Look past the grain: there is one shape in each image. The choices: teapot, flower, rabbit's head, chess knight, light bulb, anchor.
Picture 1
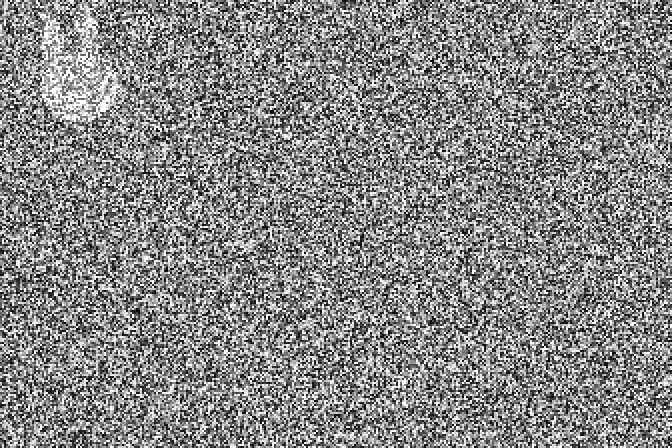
light rabbit's head, top left
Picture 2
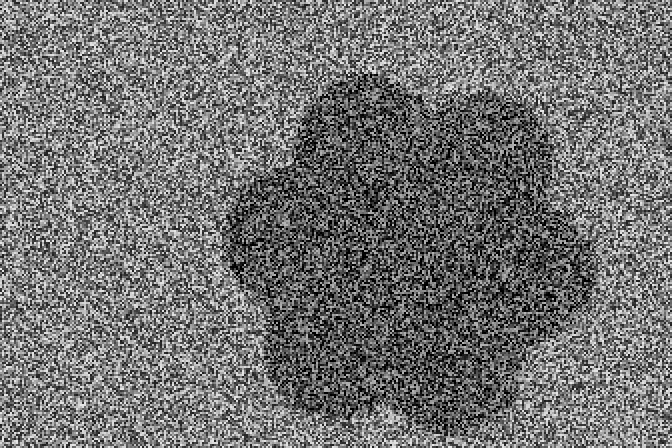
dark flower
